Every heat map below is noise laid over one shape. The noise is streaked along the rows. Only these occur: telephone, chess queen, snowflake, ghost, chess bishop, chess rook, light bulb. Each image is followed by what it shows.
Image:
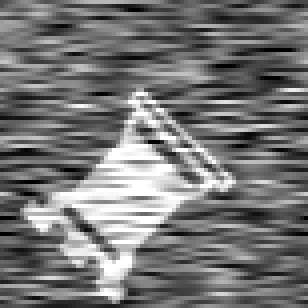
chess rook
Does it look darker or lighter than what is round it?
lighter
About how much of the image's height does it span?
two thirds
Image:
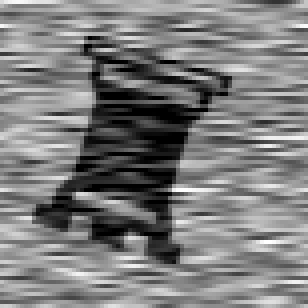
chess rook
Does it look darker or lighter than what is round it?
darker
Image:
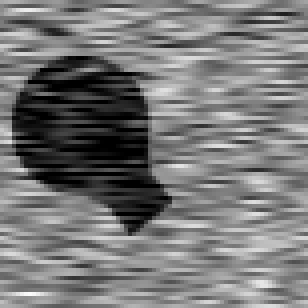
light bulb
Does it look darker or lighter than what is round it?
darker
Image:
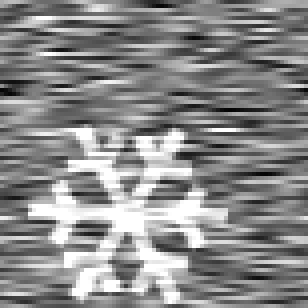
snowflake
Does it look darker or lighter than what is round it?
lighter
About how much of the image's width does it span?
two thirds
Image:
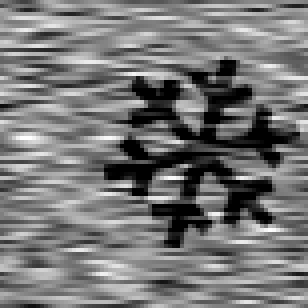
snowflake
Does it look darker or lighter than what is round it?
darker
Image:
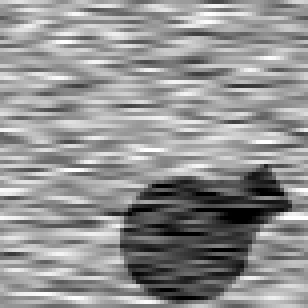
light bulb
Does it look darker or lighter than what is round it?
darker
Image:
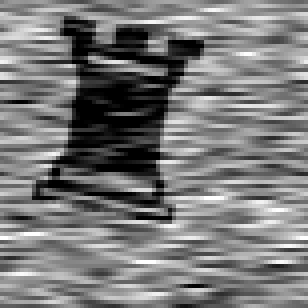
chess rook
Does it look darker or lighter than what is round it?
darker
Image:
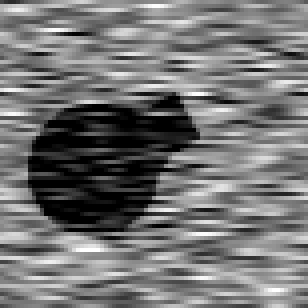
light bulb
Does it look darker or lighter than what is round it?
darker
